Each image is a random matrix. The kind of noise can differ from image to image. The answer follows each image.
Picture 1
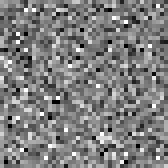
heavy tails
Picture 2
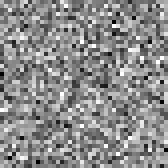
independent entries
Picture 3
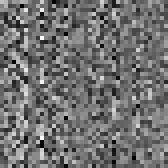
columns of uneven size
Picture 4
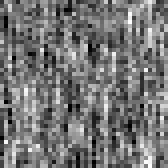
streaked along the columns
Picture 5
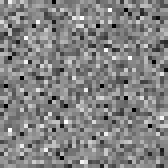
heavy tails
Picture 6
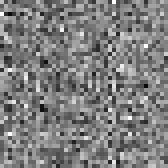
low rank plus noise
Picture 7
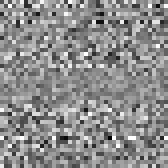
rows of uneven size
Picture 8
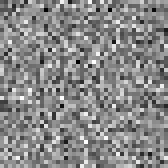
low rank plus noise
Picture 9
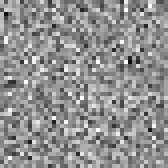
low rank plus noise
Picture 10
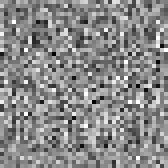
low rank plus noise
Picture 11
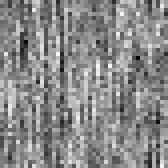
streaked along the columns
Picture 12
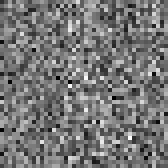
low rank plus noise
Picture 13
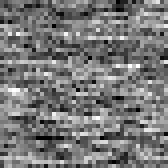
streaked along the rows
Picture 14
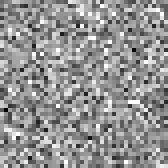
independent entries
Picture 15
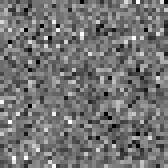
heavy tails
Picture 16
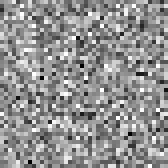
independent entries
